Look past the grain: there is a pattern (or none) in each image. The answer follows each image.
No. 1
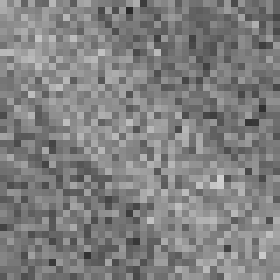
a diagonal band
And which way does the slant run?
top left to bottom right
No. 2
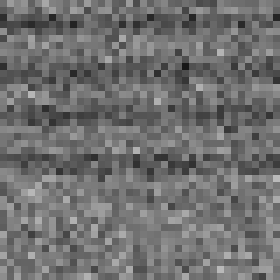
bands of rows
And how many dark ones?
4
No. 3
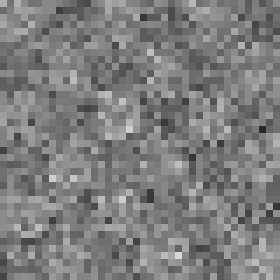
a checkerboard
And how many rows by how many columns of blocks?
6 by 6
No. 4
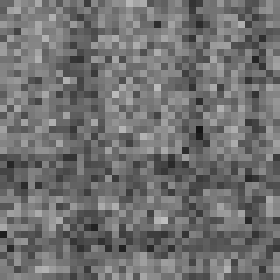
bands of rows crossing bands of columns
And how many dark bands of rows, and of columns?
2 and 3
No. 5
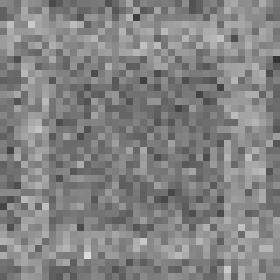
bands of rows crossing bands of columns
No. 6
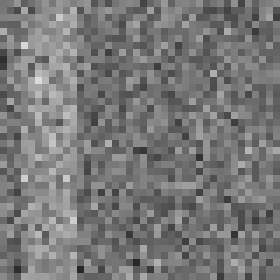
one band of columns
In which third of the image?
left
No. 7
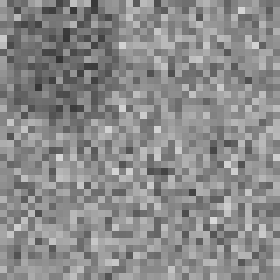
one block
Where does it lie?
top left
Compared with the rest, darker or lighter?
darker
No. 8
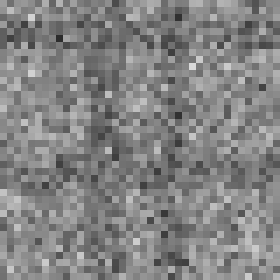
bands of rows crossing bands of columns
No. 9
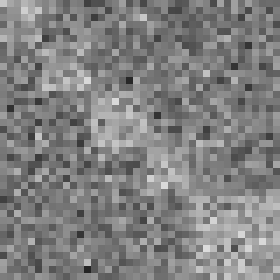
blocks along the diagonal
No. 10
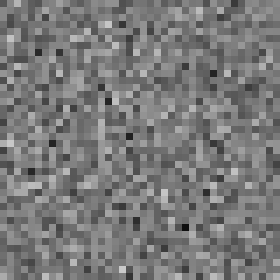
only noise
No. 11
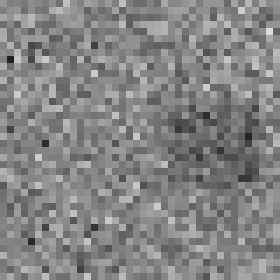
one block
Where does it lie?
middle right
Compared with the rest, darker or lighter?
darker
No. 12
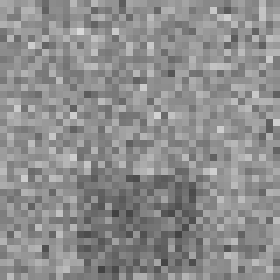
one block
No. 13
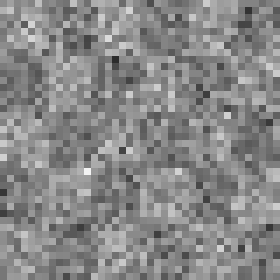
a checkerboard
